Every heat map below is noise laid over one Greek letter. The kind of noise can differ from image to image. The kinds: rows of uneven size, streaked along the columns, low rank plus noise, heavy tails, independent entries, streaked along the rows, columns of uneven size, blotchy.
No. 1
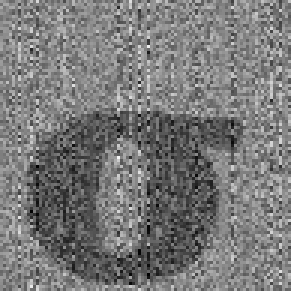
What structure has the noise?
columns of uneven size
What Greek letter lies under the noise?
sigma
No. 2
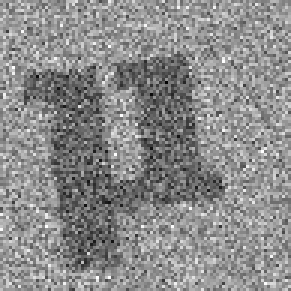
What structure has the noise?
independent entries
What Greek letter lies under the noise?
mu
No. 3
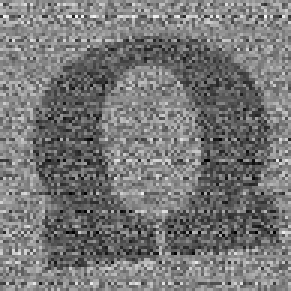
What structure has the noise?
rows of uneven size
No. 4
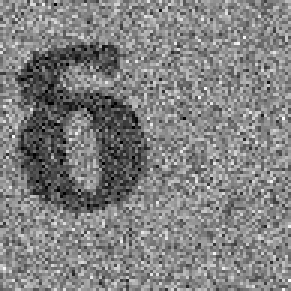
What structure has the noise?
independent entries
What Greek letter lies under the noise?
delta
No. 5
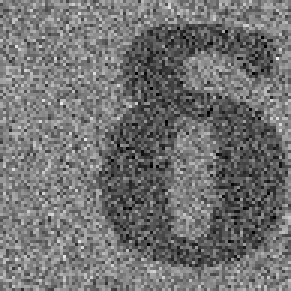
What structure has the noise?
independent entries
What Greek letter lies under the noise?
delta
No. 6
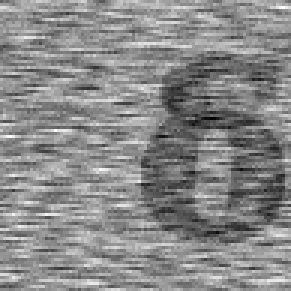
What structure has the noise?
streaked along the rows
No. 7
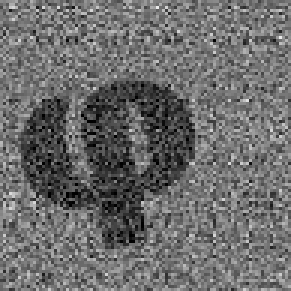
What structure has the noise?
low rank plus noise
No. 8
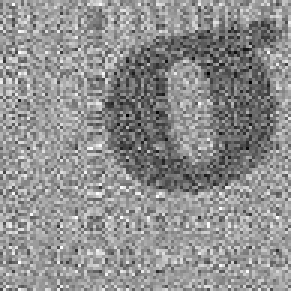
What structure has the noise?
low rank plus noise
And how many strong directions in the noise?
two
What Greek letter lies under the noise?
sigma
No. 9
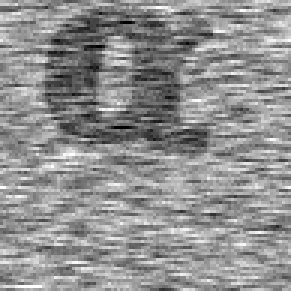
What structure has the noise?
streaked along the rows
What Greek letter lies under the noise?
alpha
